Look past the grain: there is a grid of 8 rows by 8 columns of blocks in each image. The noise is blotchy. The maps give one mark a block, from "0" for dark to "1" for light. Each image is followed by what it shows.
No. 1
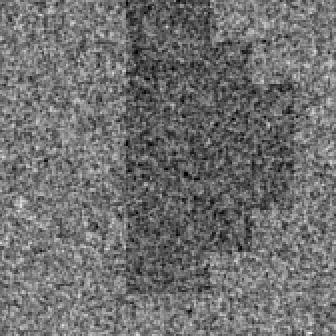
1 1 1 0 0 1 1 1
1 1 1 0 0 0 1 1
1 1 1 0 0 0 0 1
1 1 1 0 0 0 0 1
1 1 1 0 0 0 0 1
1 1 1 0 0 0 1 1
1 1 1 0 0 1 1 1
1 1 1 1 1 1 1 1
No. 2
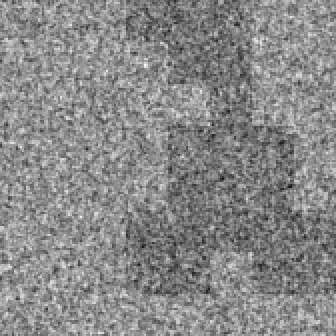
1 1 1 0 0 0 1 1
1 1 1 1 0 0 1 1
1 1 1 1 1 0 1 1
1 1 1 1 0 0 0 1
1 1 1 1 0 0 0 1
1 1 1 0 0 0 0 0
1 1 1 0 0 1 0 0
1 1 1 1 1 1 1 1
